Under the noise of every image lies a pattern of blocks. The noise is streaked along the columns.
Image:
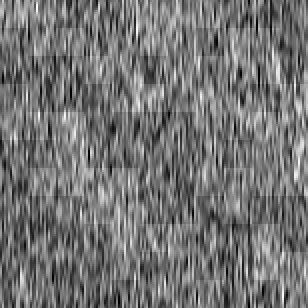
mirrored about the diagonal from the bottom left
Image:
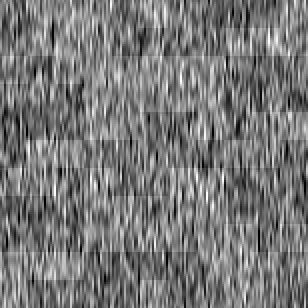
the same after a half turn
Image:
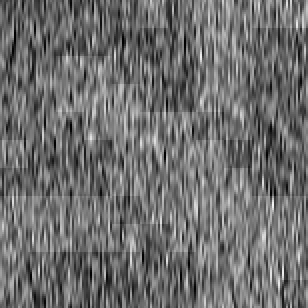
mirrored about the diagonal from the top left
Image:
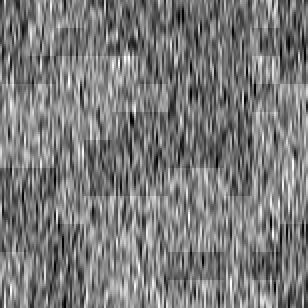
no symmetry
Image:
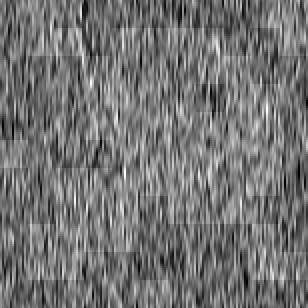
mirrored about the diagonal from the bottom left
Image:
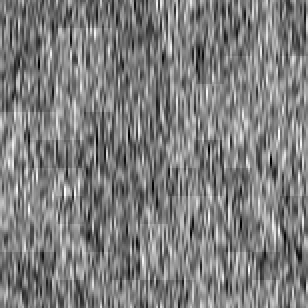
no symmetry
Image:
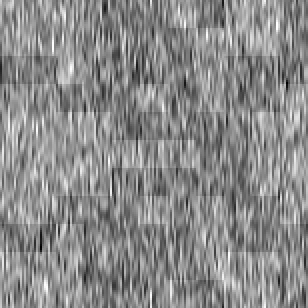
top and bottom mirror each other
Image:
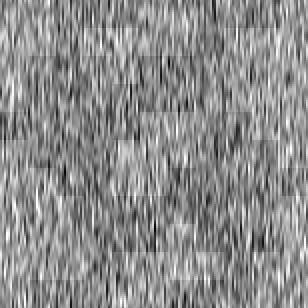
the same after a half turn
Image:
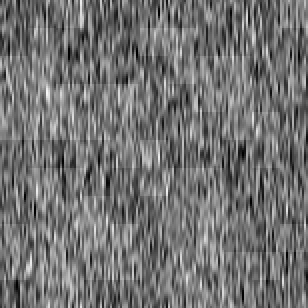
mirrored about the diagonal from the bottom left
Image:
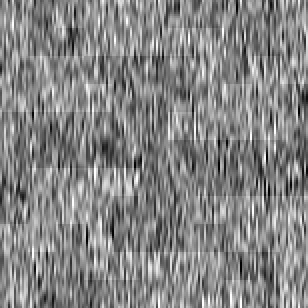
the same after a half turn
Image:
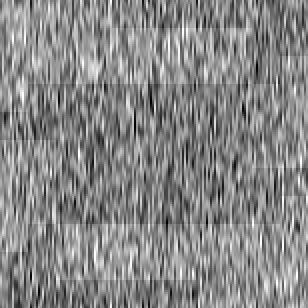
the same after a half turn
